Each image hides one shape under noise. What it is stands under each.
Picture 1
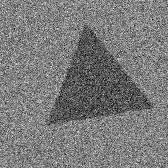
triangle
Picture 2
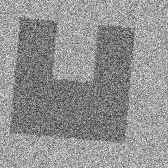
square with a notch
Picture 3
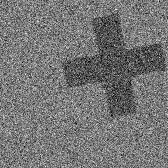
cross
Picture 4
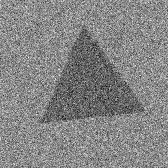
triangle
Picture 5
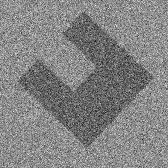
square with a notch
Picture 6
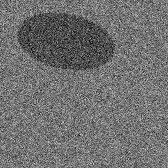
ellipse
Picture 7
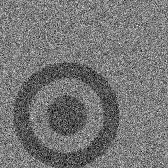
bullseye
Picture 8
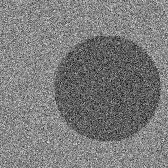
disc
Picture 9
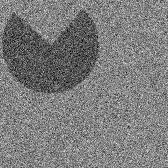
disc with a wedge cut out
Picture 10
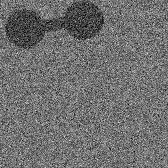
dumbbell
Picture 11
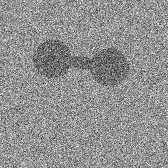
dumbbell
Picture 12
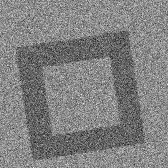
square frame
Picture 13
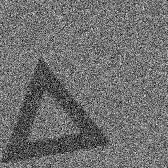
triangle frame
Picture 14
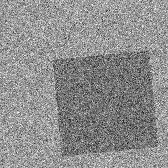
square
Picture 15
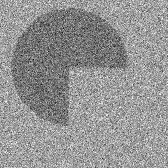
disc with a wedge cut out
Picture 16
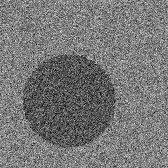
disc
